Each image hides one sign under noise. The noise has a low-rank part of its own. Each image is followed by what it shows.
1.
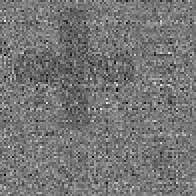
plus sign
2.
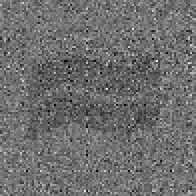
approximately sign
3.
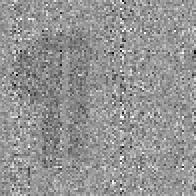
pilcrow
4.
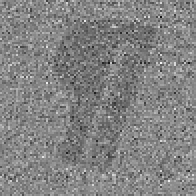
pilcrow
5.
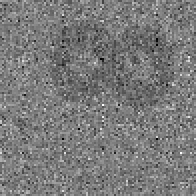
infinity sign
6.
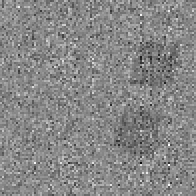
colon
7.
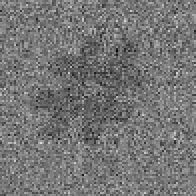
hash sign
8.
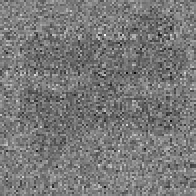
not-equal sign
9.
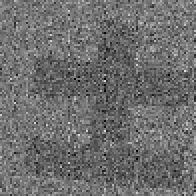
plus-minus sign
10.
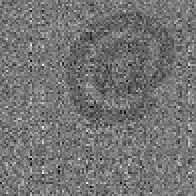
at sign
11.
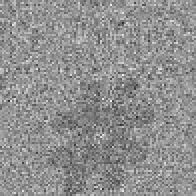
hash sign
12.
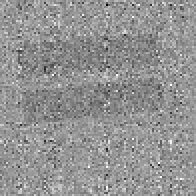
equals sign
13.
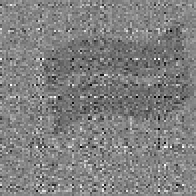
approximately sign
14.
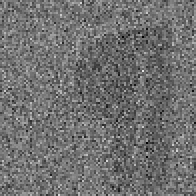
pilcrow
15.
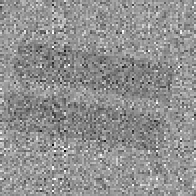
equals sign
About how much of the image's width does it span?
nearly all
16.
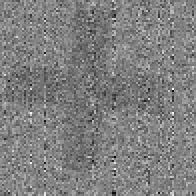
plus sign
